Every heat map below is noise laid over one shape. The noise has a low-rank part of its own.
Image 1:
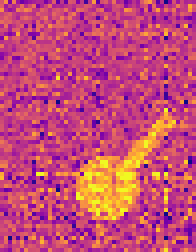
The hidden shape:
lollipop
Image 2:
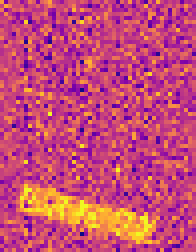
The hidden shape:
bar
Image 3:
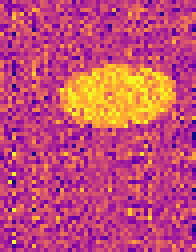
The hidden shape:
ellipse
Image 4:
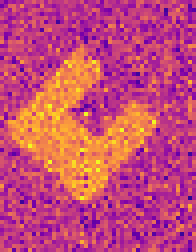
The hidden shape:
square with a notch
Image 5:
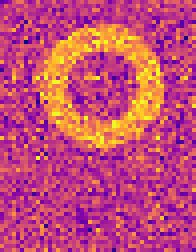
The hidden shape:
ring
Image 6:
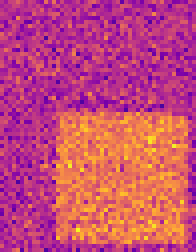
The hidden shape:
square
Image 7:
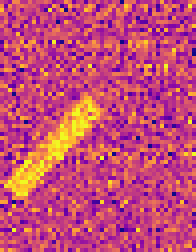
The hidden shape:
bar
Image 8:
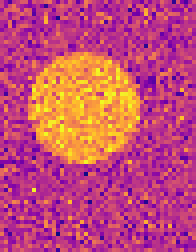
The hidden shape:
disc
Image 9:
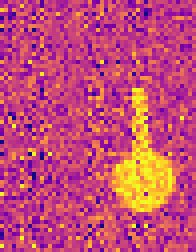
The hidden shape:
lollipop
